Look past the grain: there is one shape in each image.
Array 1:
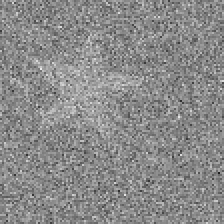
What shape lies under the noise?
star
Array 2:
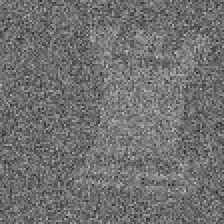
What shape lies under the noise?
chess rook
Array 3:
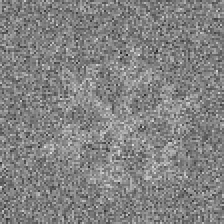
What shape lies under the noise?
snowflake
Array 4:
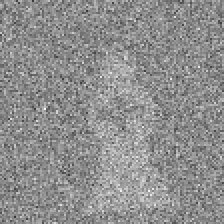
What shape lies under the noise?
chess bishop
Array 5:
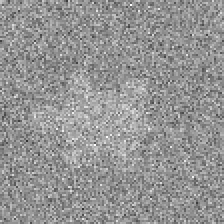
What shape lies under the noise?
turtle
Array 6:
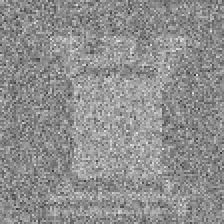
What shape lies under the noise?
chess rook
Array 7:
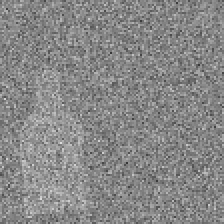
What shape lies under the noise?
bottle
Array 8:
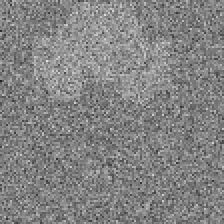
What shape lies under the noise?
car
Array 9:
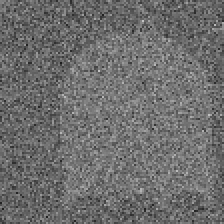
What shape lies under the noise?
ghost
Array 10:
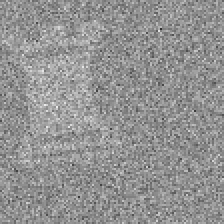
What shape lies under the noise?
chess rook
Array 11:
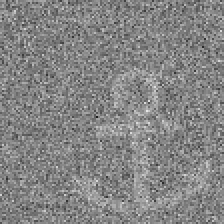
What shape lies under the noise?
anchor
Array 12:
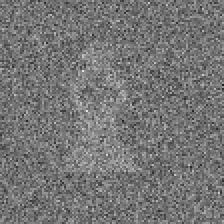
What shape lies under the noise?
chess bishop
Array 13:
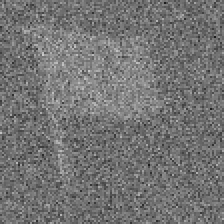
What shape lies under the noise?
flag
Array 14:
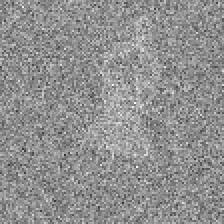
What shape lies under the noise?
chess bishop
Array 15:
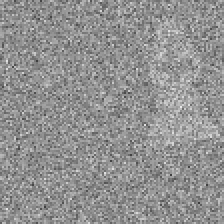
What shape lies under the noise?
chess bishop
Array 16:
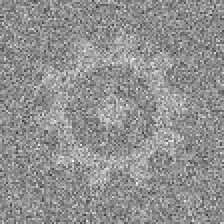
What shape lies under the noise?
gear
